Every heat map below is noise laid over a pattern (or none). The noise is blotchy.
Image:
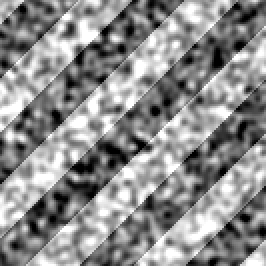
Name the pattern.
diagonal stripes
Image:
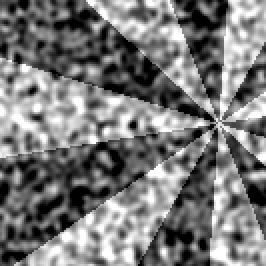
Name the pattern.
spokes from one point
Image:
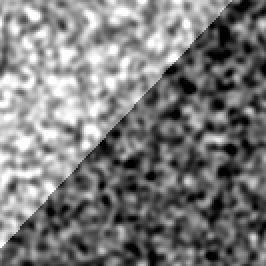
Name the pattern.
a sharp edge
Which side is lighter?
top left
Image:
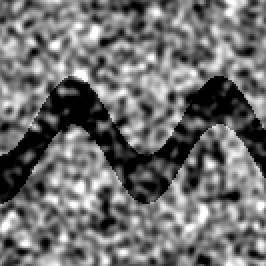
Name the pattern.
a wavy band
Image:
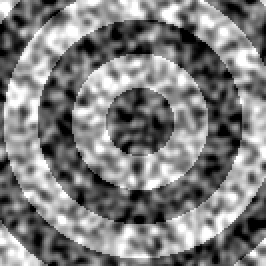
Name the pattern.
rings round one point
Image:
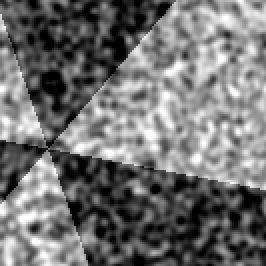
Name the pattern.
spokes from one point
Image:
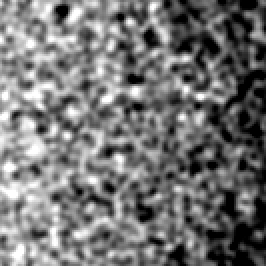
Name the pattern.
a smooth slope
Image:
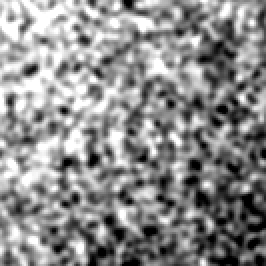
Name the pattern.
a smooth slope
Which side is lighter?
top left
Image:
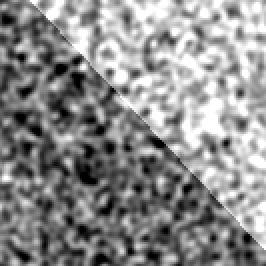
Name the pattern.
a sharp edge
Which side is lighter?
top right
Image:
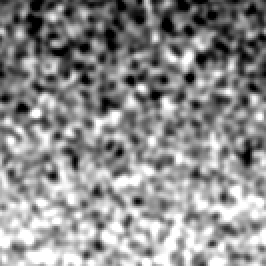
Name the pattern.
a smooth slope
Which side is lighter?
bottom
